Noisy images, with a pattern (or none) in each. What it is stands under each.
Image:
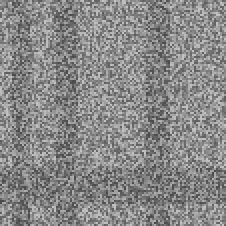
bands of rows crossing bands of columns
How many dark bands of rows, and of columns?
1 and 3
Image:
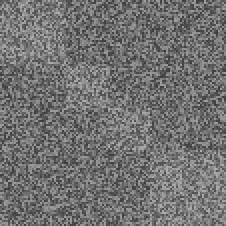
blocks along the diagonal
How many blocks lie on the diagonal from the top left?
4
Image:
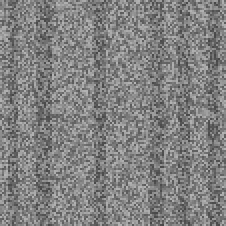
bands of columns
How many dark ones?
6
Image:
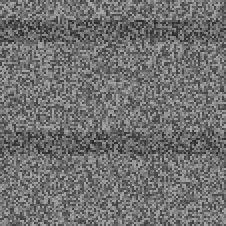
bands of rows
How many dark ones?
2
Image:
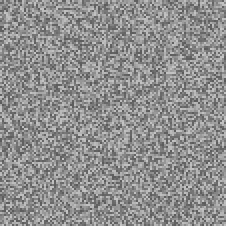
only noise
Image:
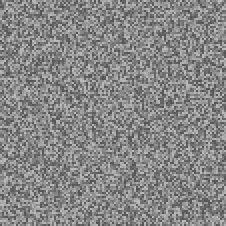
only noise
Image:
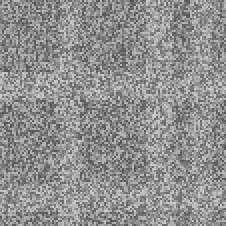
bands of rows crossing bands of columns
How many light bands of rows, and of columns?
2 and 3
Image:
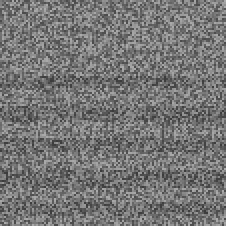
bands of rows
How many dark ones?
5
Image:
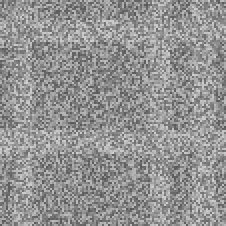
bands of rows crossing bands of columns
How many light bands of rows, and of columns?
2 and 3
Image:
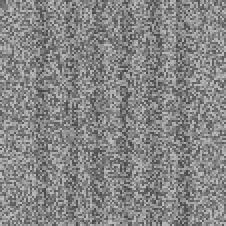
bands of columns
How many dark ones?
6
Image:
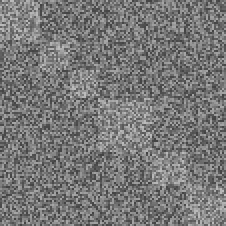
blocks along the diagonal
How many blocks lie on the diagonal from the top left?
6
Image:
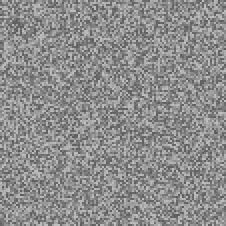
only noise
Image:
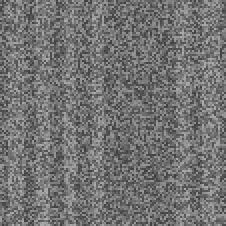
bands of columns
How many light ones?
6
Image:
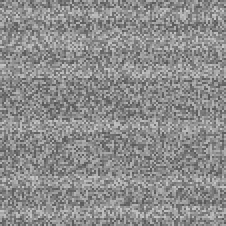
bands of rows
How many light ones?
6
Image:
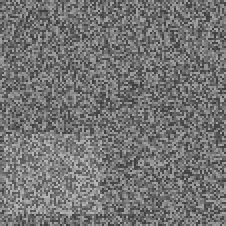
one block
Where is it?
bottom left
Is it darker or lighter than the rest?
lighter
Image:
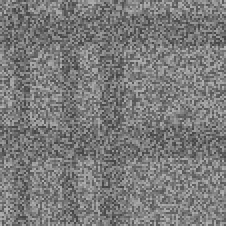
bands of rows crossing bands of columns
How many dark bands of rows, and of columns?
2 and 3
